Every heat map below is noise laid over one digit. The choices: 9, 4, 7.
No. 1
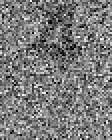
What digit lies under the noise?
4
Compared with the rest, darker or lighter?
darker
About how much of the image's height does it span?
half
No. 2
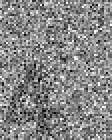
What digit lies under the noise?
4
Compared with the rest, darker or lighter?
darker
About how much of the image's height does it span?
half
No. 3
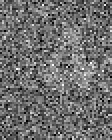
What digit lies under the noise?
4
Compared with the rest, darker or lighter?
lighter
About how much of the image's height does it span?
half
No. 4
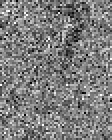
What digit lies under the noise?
7
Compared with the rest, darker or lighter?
darker
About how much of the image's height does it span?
half
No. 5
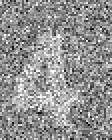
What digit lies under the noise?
4
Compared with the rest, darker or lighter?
lighter
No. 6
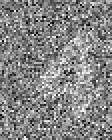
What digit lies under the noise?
4
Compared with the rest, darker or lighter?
lighter
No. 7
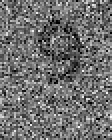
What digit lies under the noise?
9
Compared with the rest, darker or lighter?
darker
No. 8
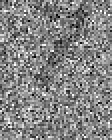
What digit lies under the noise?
7
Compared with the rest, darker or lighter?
darker
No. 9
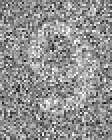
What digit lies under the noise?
9
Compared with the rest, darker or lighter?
lighter
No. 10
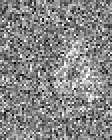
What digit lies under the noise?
4
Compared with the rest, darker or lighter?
lighter
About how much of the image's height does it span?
half
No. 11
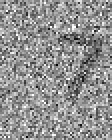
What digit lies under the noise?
7
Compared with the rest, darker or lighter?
darker
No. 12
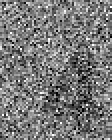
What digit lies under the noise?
4
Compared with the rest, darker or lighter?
darker
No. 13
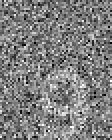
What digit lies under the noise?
9
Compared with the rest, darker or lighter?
lighter
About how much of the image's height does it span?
half
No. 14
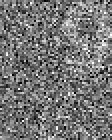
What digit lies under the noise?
9
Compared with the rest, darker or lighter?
lighter
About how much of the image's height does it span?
half
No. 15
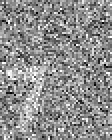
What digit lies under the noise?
7
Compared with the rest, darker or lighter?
lighter
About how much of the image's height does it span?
half
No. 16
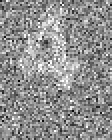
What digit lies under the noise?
4
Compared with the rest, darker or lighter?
lighter
